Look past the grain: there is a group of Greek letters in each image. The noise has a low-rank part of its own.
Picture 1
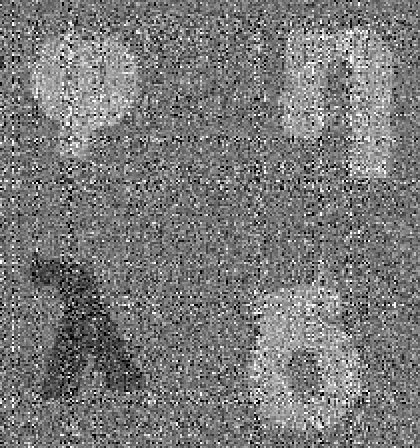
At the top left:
phi
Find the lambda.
bottom left
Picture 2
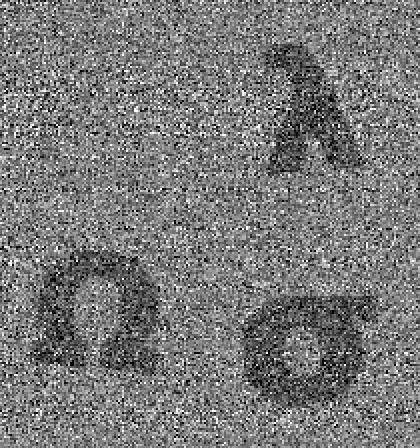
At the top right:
lambda
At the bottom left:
omega
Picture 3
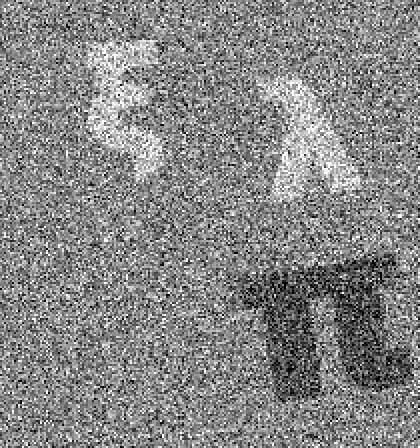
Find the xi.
top left
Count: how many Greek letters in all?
3
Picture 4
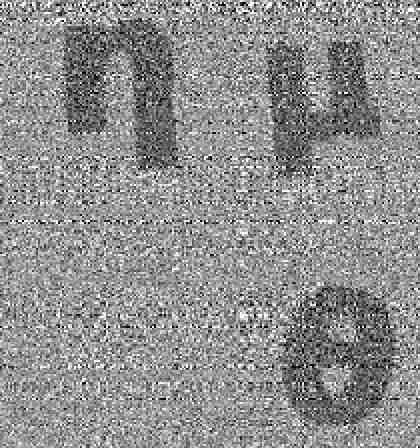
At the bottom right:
theta
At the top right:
mu
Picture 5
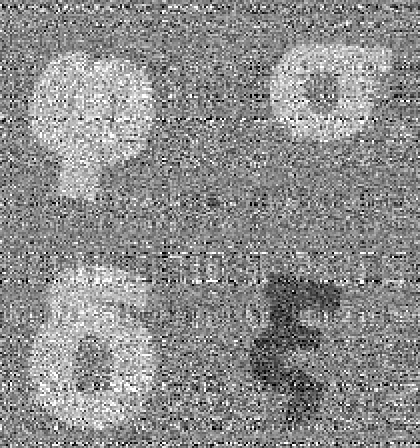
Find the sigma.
top right
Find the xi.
bottom right
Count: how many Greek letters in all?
4
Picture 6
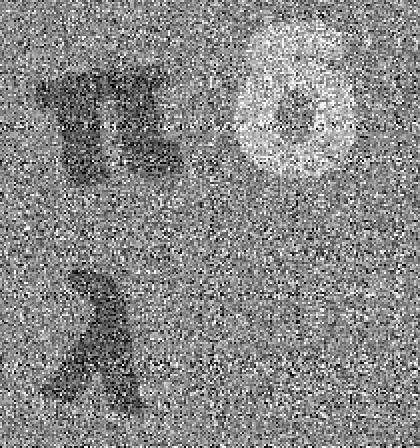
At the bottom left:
lambda
